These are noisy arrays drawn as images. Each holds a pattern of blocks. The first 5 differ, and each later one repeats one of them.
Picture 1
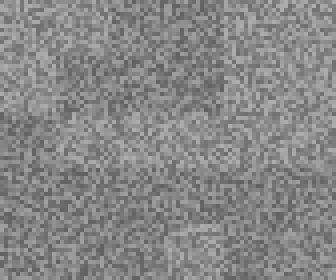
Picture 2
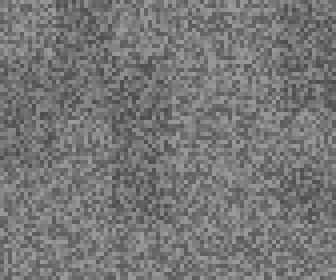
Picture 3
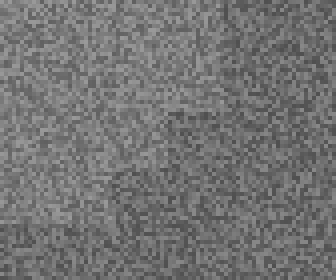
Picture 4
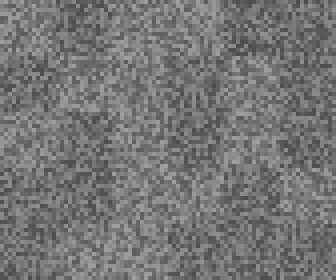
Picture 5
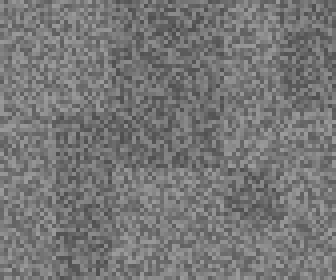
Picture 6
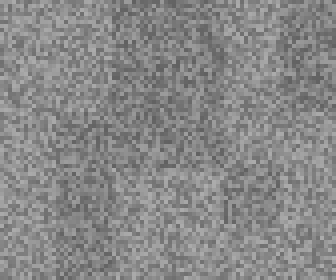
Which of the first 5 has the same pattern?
5
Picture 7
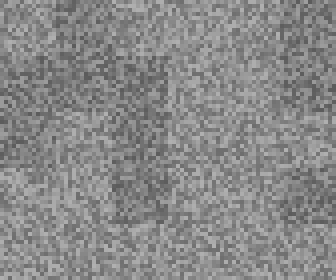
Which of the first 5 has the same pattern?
2
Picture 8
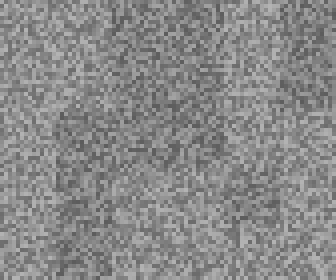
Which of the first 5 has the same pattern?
5
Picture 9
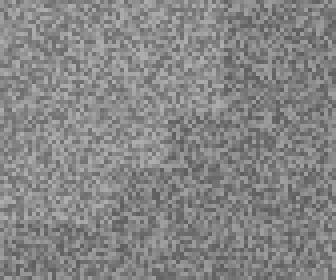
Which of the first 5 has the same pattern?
3
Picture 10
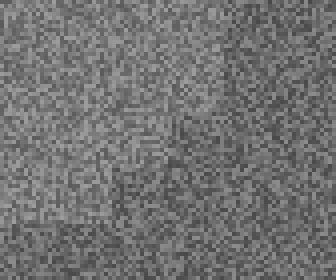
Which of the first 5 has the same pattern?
3
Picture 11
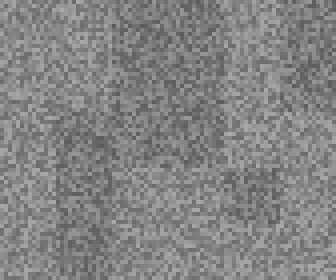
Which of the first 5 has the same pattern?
5
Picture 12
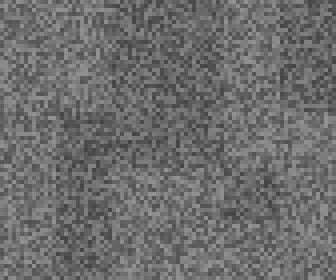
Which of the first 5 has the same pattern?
5
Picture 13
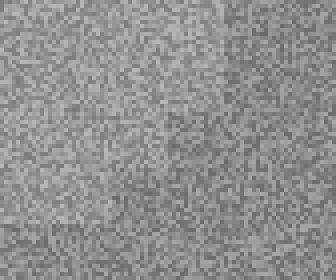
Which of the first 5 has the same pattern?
3
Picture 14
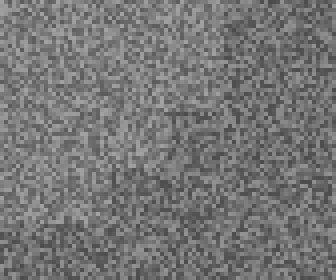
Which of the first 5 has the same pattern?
3
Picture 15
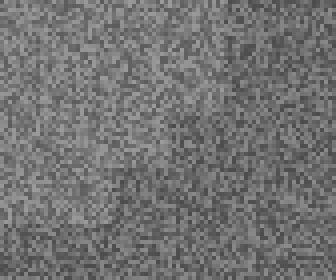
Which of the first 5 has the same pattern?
3
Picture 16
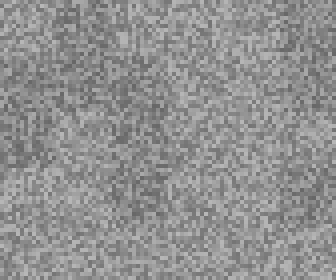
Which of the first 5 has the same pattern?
2
